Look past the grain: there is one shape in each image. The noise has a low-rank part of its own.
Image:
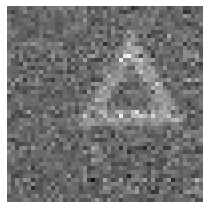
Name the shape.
triangle frame
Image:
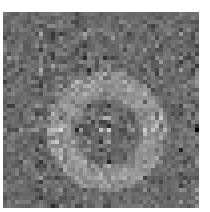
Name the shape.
ring
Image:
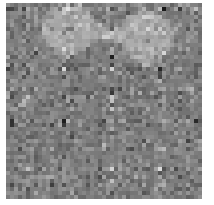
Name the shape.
dumbbell
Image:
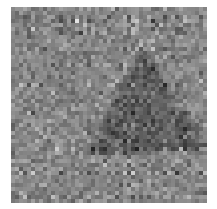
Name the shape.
triangle
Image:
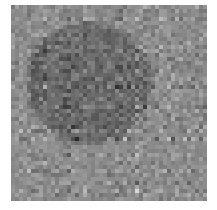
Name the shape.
disc
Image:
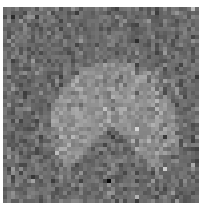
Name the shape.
disc with a wedge cut out
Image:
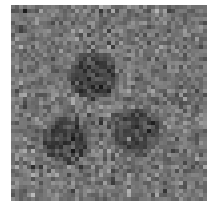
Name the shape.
three dots
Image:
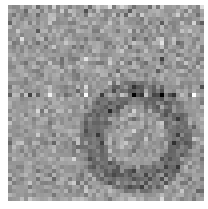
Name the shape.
ring
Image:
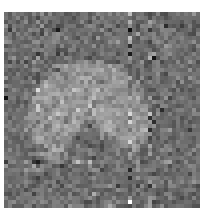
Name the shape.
disc with a wedge cut out
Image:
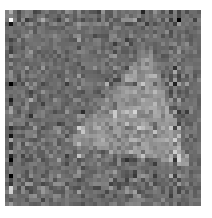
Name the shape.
triangle
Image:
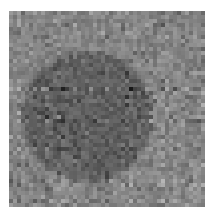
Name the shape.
disc
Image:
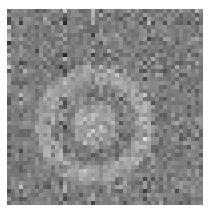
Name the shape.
bullseye
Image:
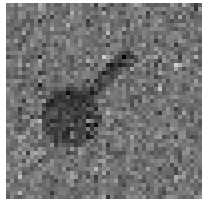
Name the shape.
lollipop
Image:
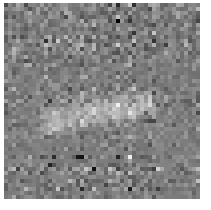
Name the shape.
bar
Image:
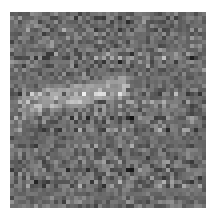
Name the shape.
bar
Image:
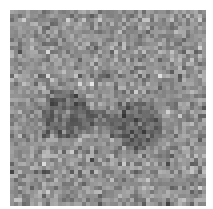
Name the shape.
dumbbell
